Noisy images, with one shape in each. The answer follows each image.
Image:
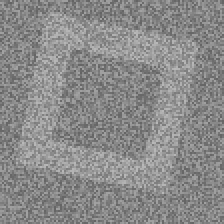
square frame
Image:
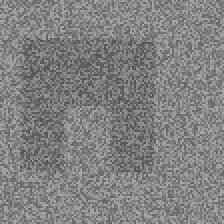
square with a notch
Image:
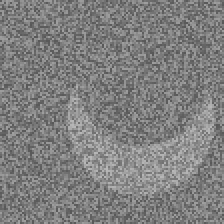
crescent
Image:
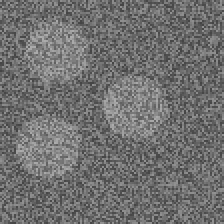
three dots
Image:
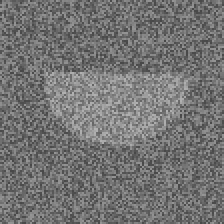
half disc
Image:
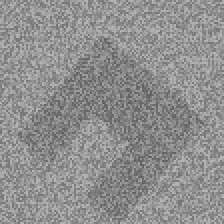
square with a notch
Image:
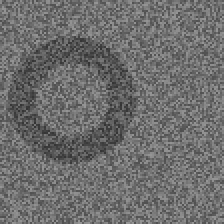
ring
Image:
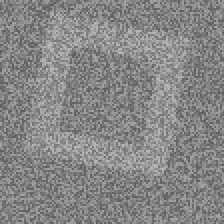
square frame
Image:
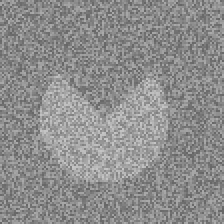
disc with a wedge cut out
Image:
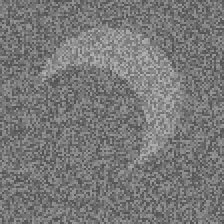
crescent
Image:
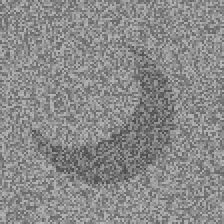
crescent
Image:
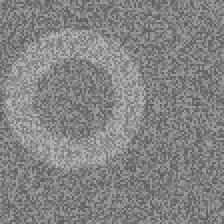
ring
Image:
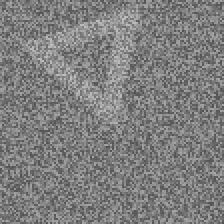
triangle frame
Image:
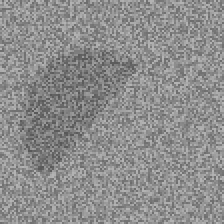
half disc
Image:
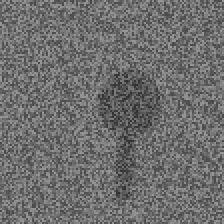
lollipop
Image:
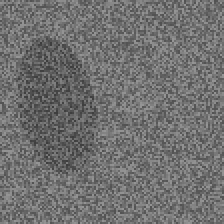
ellipse
